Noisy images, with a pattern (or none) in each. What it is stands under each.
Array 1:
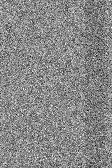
one band of columns
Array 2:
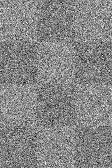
a checkerboard
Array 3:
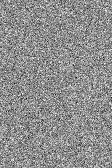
only noise
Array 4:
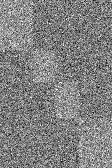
blocks along the diagonal
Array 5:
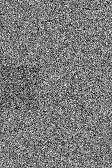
one block
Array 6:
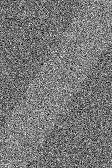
a diagonal band
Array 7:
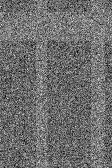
bands of rows crossing bands of columns
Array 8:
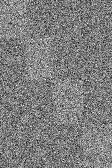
blocks along the diagonal
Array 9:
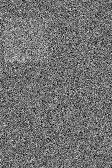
one block
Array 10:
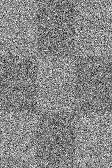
a checkerboard
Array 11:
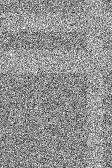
bands of rows crossing bands of columns
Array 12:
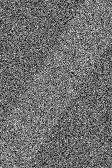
a diagonal band
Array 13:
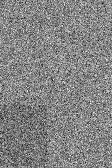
one block
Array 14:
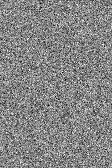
only noise
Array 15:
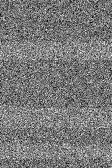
bands of rows
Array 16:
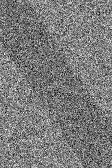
a diagonal band
